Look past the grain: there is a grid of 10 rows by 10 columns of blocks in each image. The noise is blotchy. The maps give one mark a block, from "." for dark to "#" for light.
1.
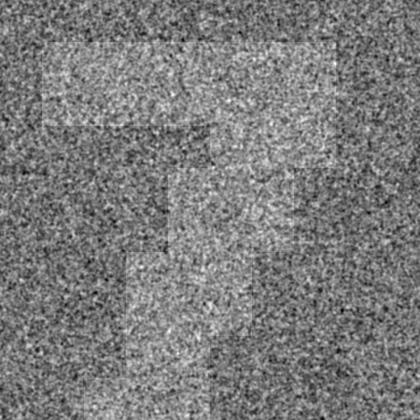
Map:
. . . . . . . . . .
. # # # # # # # . .
. # # # # # # # . .
. . . . . # # # . .
. . . . # # # . . .
. . . . # # # . . .
. . . # # # . . . .
. . . # # # . . . .
. . . # # . . . . .
. . # # # . . . . .
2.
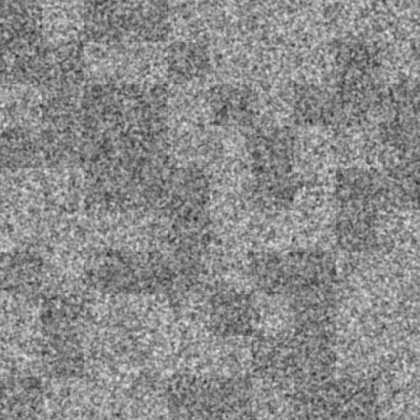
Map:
. # . . # # # # # #
. . # # . # # # . #
# . . . # . # . . .
. . . . # # . # # .
# # . . . # . # . .
# # # # . # # # . #
. # . . . # . . # #
# . # # # . # . # #
# . # # # # . . # #
. # # # . . # . . #
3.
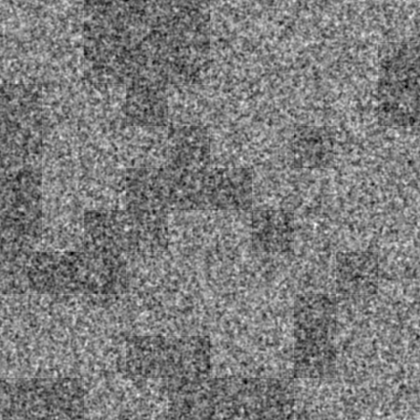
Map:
# # . . . # # # # #
# # . . . # # # # .
. # # . # # # # # .
. # # # . # # . # #
. # # . . . # # # #
. # . . # # . # # #
. . . # # # # # . #
# # # # # # # . # #
# # # . . # # . # #
. . # # . . . # # #
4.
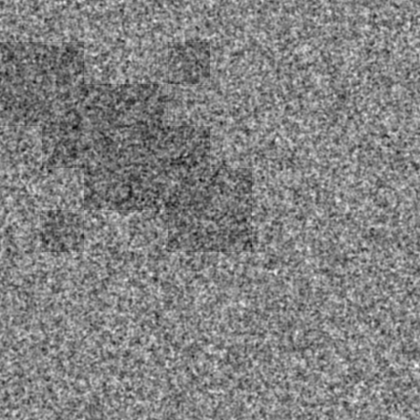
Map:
# # # # # # # # # #
. . # # . # # # # #
. . . . # # # # # #
# . . . . # # # # #
# # . . . . # # # #
# . # # . . # # # #
# # # # # # # # # #
# # # # # # # # # #
# # # # # # # # # #
# # # # # # # # # #
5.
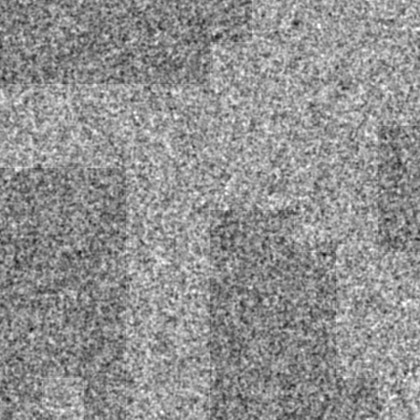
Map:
. . . . . . # # # #
. . . . . # # # # #
# # # # # # # # # #
# # # # # # # # # .
. . . # # # # # # .
. . . # # . . # # .
. . . # # . . . # #
. . . # # . . . # #
. . . # # . . . # #
. # . # # . . . . #
